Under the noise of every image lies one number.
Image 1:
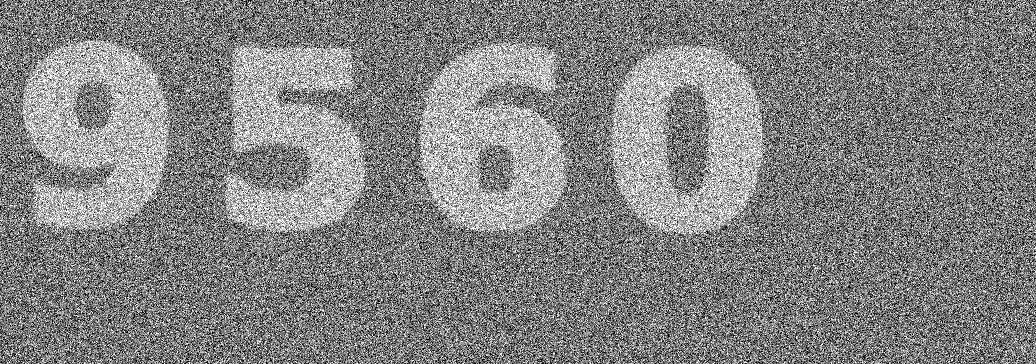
9560
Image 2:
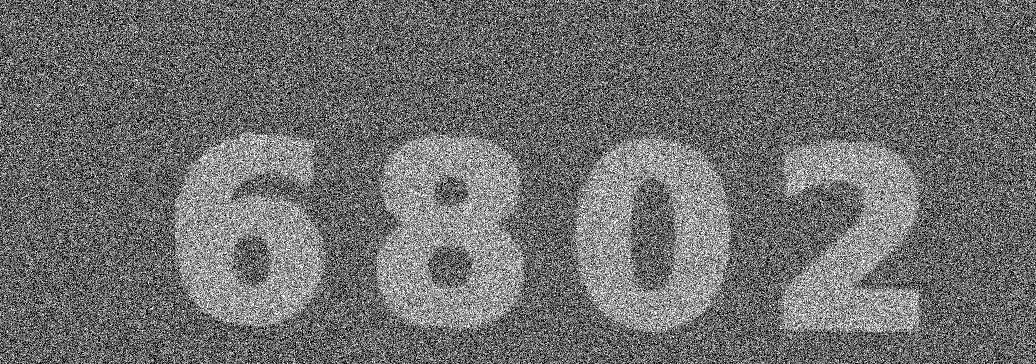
6802
